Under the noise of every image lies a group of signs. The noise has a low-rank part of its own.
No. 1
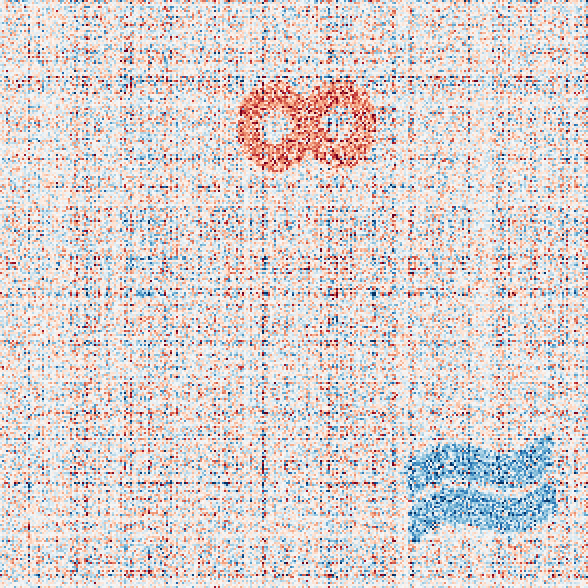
top middle: red infinity sign; bottom right: blue approximately sign
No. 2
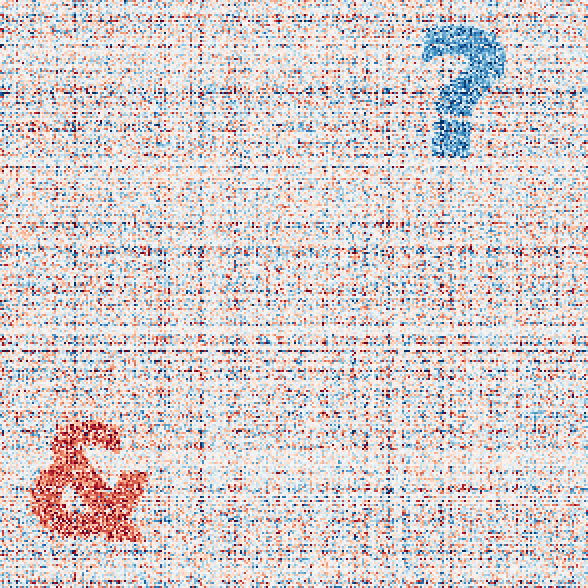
top right: blue question mark; bottom left: red ampersand
